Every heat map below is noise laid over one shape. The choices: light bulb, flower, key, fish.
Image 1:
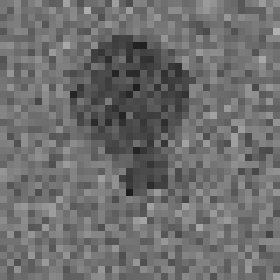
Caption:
dark light bulb
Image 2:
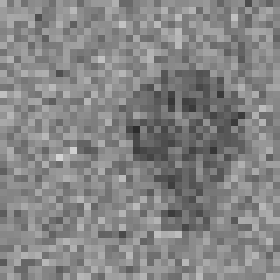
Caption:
dark light bulb
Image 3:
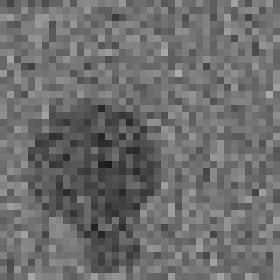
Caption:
dark light bulb
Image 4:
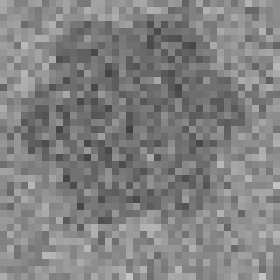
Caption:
dark flower
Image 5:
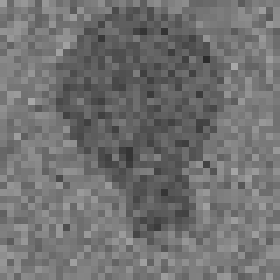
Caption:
dark light bulb
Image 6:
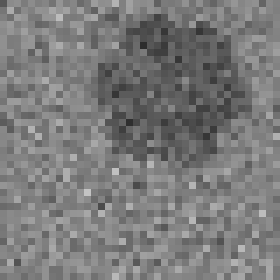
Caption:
dark flower
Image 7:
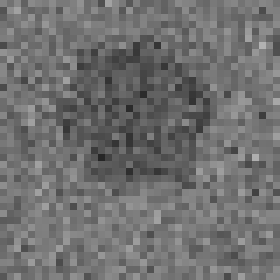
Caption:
dark flower
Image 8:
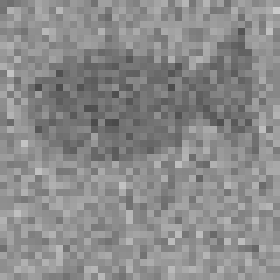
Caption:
dark fish
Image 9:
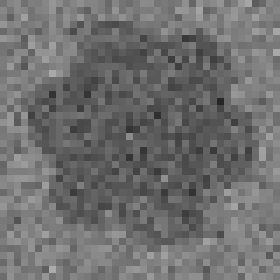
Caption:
dark flower
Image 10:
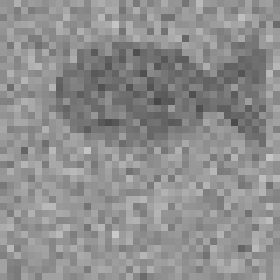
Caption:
dark fish
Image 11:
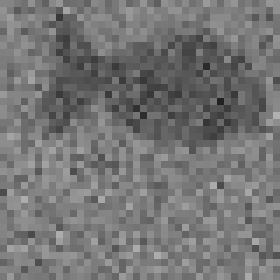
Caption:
dark fish
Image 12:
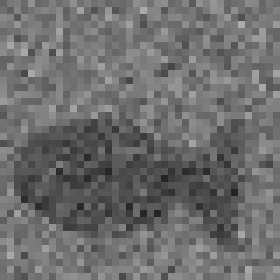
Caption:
dark fish
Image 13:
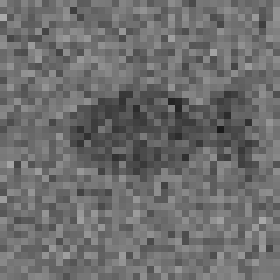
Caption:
dark fish
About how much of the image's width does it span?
two thirds
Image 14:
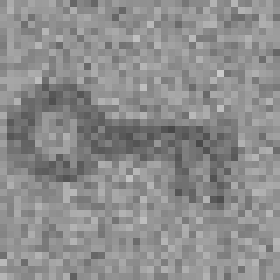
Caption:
dark key
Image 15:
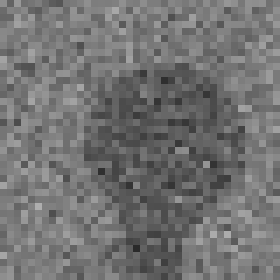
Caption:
dark light bulb
